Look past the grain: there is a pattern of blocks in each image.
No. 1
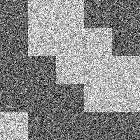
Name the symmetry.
mirrored about the diagonal from the bottom left
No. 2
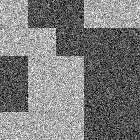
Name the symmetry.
no symmetry
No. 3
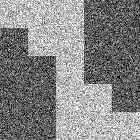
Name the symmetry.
the same after a half turn
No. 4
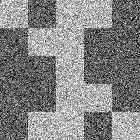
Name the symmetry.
the same after a half turn
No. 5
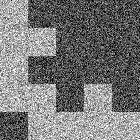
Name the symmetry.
mirrored about the diagonal from the bottom left
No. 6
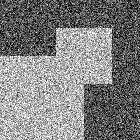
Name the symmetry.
mirrored about the diagonal from the bottom left
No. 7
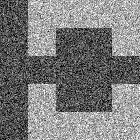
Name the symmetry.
top and bottom mirror each other
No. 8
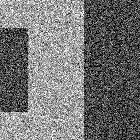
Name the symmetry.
top and bottom mirror each other
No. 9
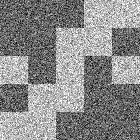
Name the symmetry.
the same after a half turn
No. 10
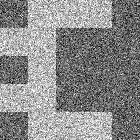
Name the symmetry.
top and bottom mirror each other
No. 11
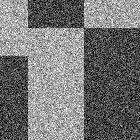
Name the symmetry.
no symmetry
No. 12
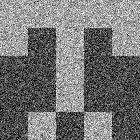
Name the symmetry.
left and right mirror each other
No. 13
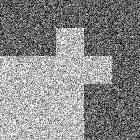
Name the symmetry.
mirrored about the diagonal from the bottom left
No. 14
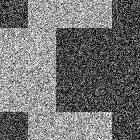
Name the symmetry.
top and bottom mirror each other
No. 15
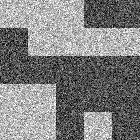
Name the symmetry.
no symmetry
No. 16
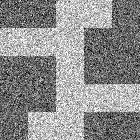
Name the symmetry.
the same after a half turn
